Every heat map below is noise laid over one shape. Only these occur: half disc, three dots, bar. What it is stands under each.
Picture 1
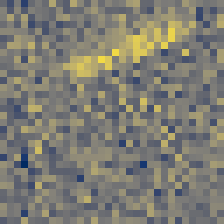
light bar
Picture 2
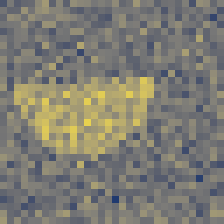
light half disc
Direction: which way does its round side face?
down
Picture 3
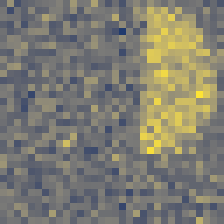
light half disc
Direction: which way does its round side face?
right
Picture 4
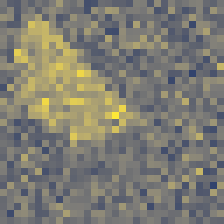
light half disc
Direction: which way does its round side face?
down and left
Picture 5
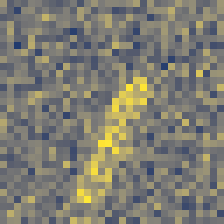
light bar
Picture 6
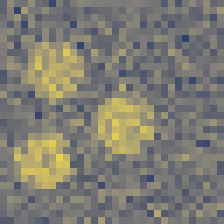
light three dots
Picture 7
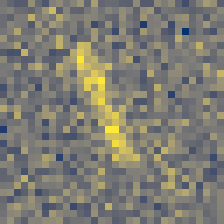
light bar
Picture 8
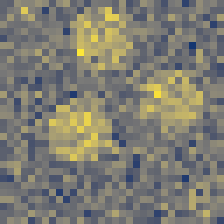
light three dots
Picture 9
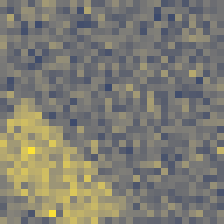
light half disc
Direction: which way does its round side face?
down and left
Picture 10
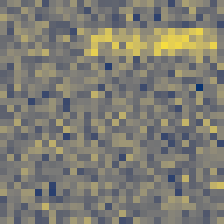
light bar
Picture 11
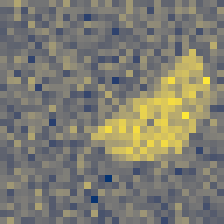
light half disc
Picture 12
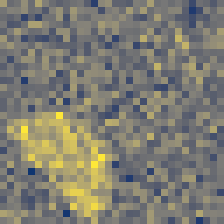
light half disc
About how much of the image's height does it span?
half
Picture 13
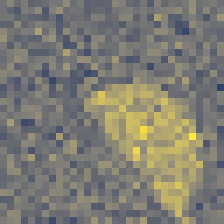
light half disc
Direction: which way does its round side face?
up and right
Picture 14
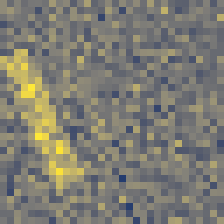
light bar
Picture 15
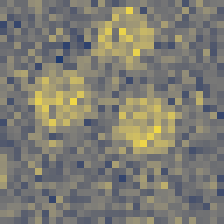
light three dots
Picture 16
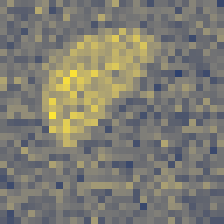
light half disc
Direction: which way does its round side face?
up and left
